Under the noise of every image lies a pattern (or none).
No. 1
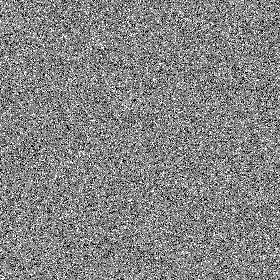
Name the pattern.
only noise
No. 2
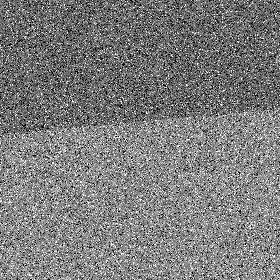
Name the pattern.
a sharp edge
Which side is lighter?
bottom
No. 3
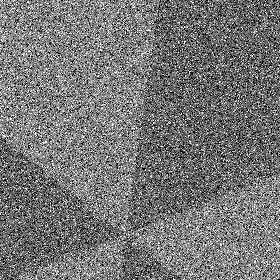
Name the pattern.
spokes from one point
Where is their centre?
bottom middle
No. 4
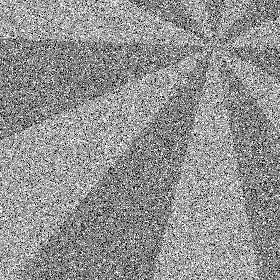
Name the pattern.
spokes from one point
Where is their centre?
top right
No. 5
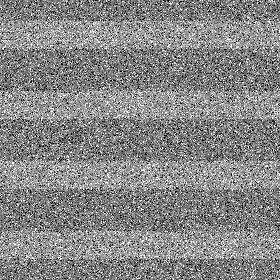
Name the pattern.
horizontal stripes
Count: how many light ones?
4
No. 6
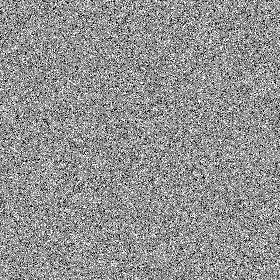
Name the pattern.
only noise
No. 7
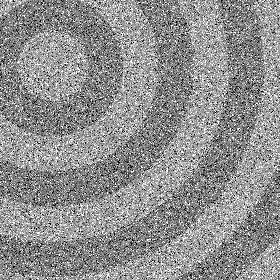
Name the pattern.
rings round one point
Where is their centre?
top left
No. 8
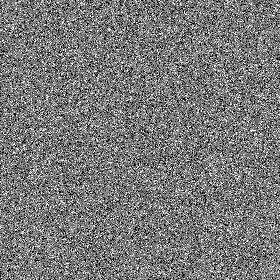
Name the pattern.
only noise
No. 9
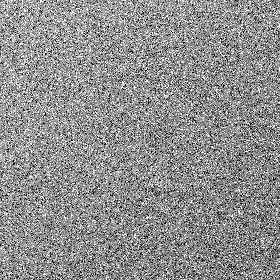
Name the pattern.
a smooth slope
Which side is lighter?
top left
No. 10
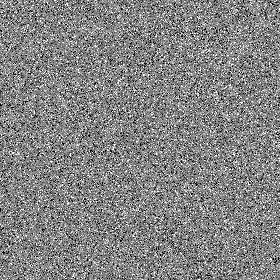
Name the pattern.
only noise
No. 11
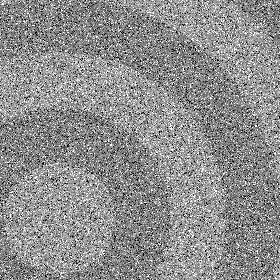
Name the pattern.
rings round one point
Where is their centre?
bottom left
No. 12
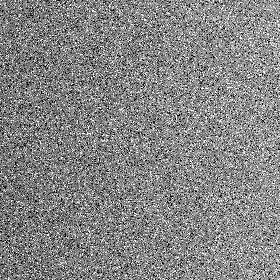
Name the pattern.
a smooth slope
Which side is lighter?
right
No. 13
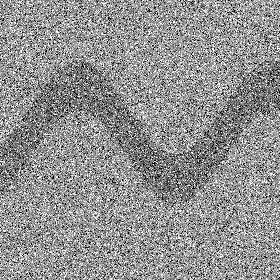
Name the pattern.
a wavy band
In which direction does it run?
left to right
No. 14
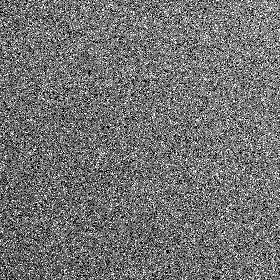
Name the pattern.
a smooth slope
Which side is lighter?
top right
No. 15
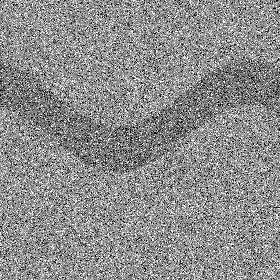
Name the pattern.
a wavy band
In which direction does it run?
left to right
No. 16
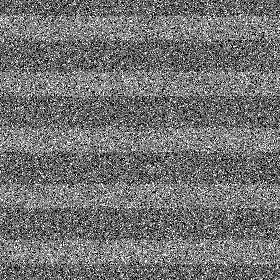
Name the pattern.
horizontal stripes
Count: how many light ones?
5
